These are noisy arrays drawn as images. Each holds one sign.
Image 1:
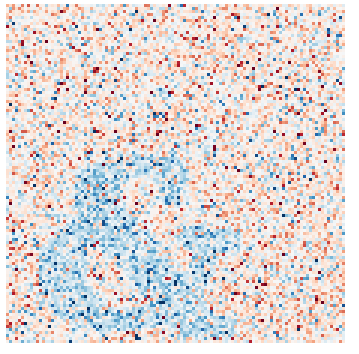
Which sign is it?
ampersand
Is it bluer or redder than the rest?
bluer
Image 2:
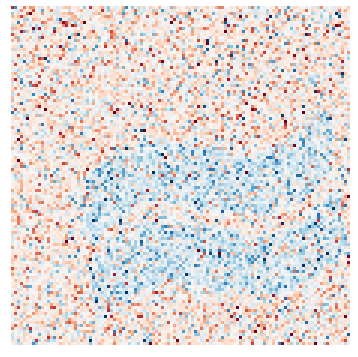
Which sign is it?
approximately sign
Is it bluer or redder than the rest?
bluer
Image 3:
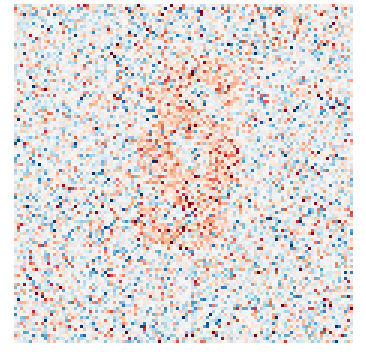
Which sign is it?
section sign
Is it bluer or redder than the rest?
redder
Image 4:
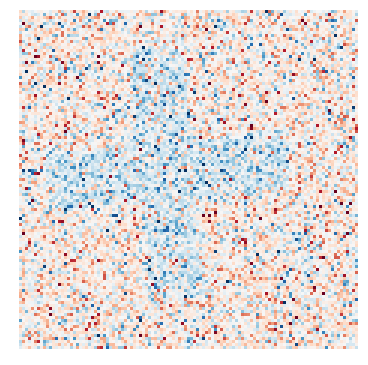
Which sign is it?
plus sign
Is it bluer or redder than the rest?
bluer
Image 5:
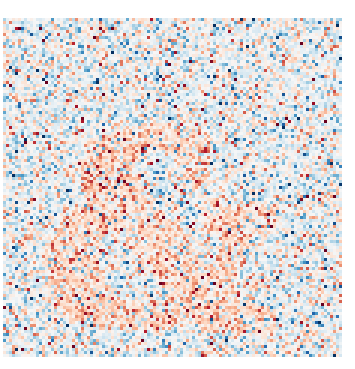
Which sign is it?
ampersand
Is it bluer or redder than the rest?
redder
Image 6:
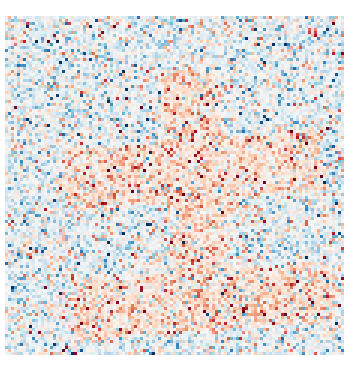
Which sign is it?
plus-minus sign
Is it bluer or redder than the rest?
redder
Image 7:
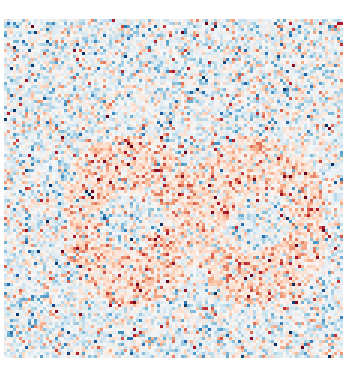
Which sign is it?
infinity sign
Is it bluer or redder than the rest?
redder
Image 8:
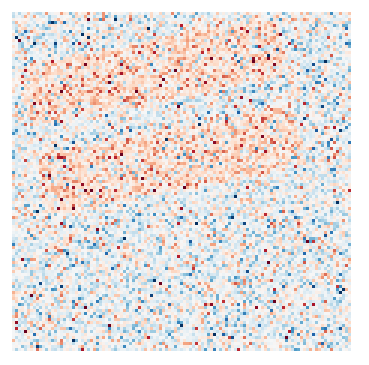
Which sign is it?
equals sign
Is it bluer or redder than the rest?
redder
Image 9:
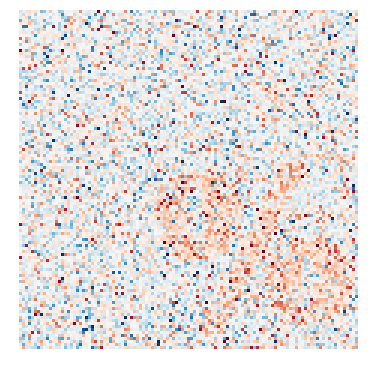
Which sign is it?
percent sign
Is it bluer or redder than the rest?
redder
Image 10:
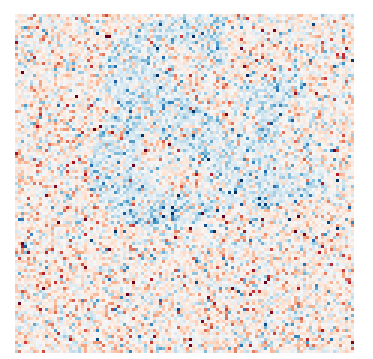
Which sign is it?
ampersand
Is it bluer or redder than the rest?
bluer
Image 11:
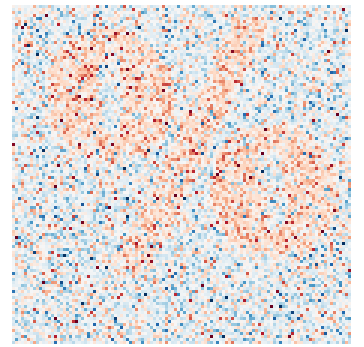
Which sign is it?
percent sign
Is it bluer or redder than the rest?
redder
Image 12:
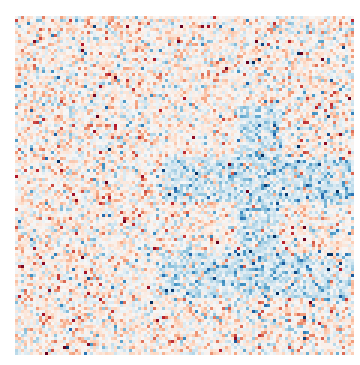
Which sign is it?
plus-minus sign
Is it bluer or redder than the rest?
bluer
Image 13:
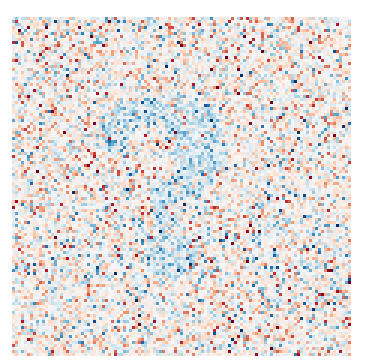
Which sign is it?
question mark
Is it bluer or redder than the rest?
bluer
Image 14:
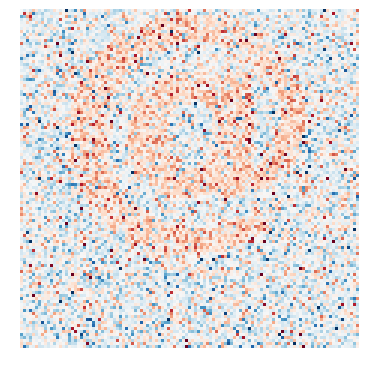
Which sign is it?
at sign
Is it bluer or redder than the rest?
redder
